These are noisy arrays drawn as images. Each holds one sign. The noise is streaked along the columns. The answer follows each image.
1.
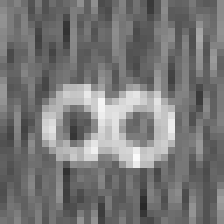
infinity sign
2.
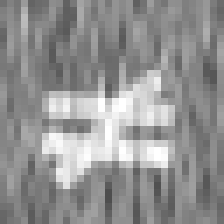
not-equal sign
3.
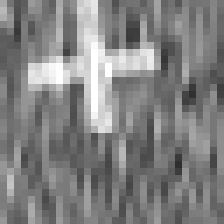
plus sign
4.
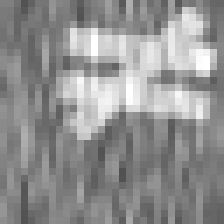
not-equal sign
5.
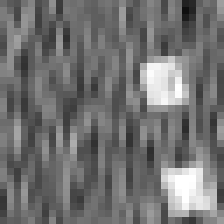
colon
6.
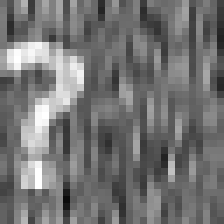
question mark
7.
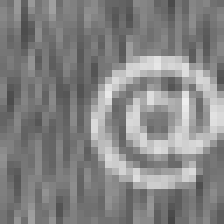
at sign
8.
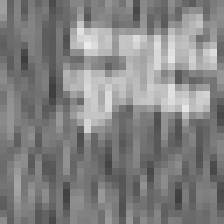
not-equal sign
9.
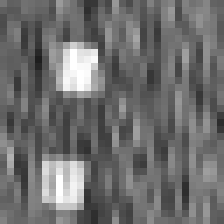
colon
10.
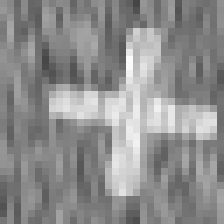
plus sign
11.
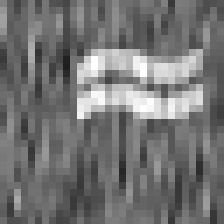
approximately sign
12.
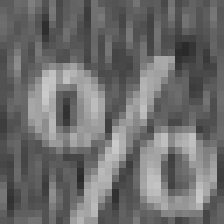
percent sign
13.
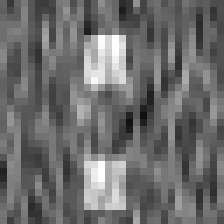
colon
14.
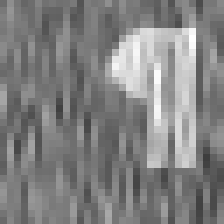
pilcrow
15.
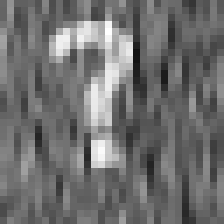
question mark
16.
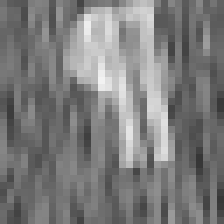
pilcrow
